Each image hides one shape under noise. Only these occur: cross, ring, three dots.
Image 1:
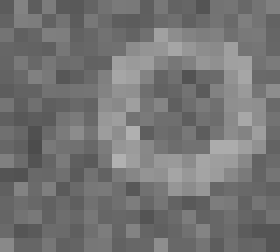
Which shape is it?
ring
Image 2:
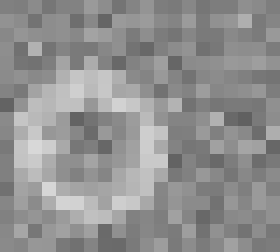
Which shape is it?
ring
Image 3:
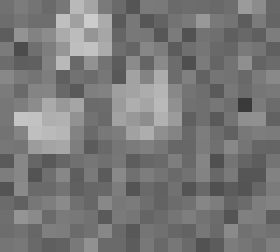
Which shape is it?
three dots
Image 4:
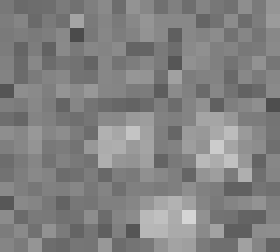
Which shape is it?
three dots
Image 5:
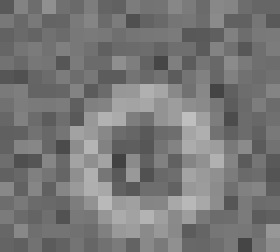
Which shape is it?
ring
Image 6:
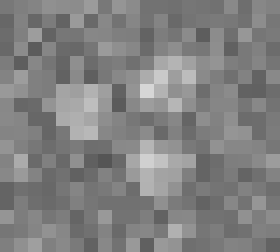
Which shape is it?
three dots
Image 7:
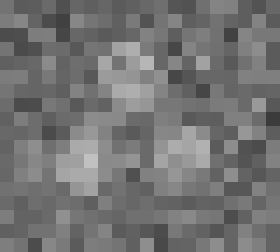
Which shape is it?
three dots
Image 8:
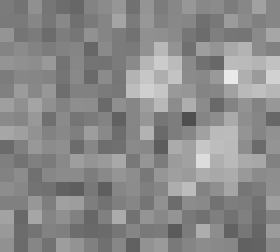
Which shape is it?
three dots
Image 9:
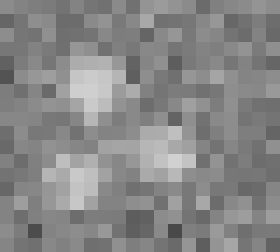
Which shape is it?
three dots
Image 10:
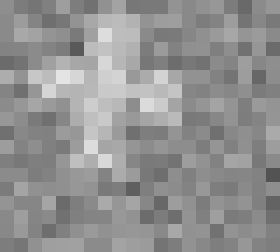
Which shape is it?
cross
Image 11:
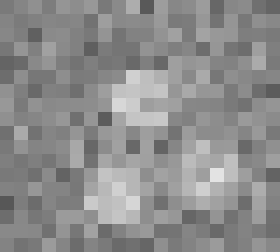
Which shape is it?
three dots
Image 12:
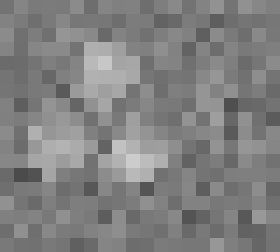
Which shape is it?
three dots
